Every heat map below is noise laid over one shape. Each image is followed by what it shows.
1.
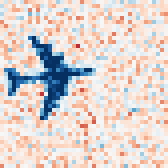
airplane
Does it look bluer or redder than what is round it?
bluer
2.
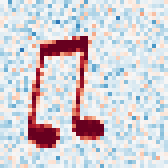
pair of musical notes
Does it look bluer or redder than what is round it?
redder
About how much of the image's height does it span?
two thirds
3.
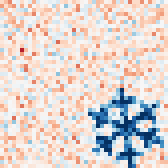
snowflake
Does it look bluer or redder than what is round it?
bluer
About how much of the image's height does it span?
half
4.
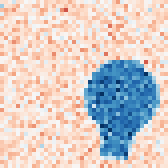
light bulb
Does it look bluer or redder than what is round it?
bluer
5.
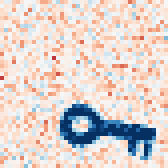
key
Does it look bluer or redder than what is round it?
bluer
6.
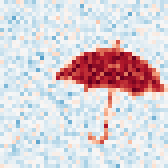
umbrella
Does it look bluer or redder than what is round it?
redder
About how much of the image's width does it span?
two thirds
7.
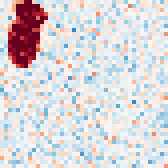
footprint
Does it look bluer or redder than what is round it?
redder
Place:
top left
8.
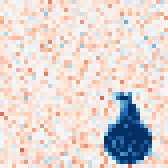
pear
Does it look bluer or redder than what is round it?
bluer
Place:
bottom right
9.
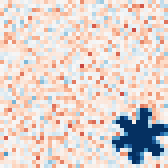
asterisk
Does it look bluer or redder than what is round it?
bluer
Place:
bottom right
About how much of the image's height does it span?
a third
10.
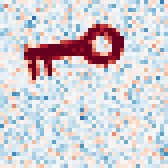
key
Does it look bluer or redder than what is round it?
redder
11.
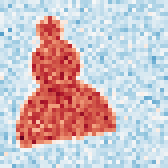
chess pawn
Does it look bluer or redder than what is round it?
redder
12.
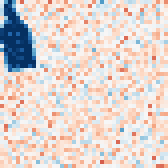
bottle
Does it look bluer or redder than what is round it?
bluer
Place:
top left
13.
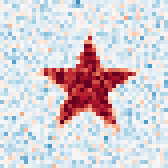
star
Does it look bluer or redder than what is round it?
redder
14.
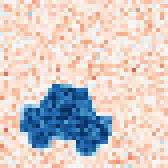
car
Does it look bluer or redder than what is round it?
bluer
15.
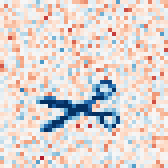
pair of scissors
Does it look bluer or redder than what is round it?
bluer
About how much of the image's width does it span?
half
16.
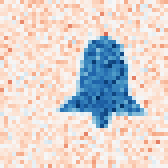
bell
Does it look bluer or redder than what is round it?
bluer
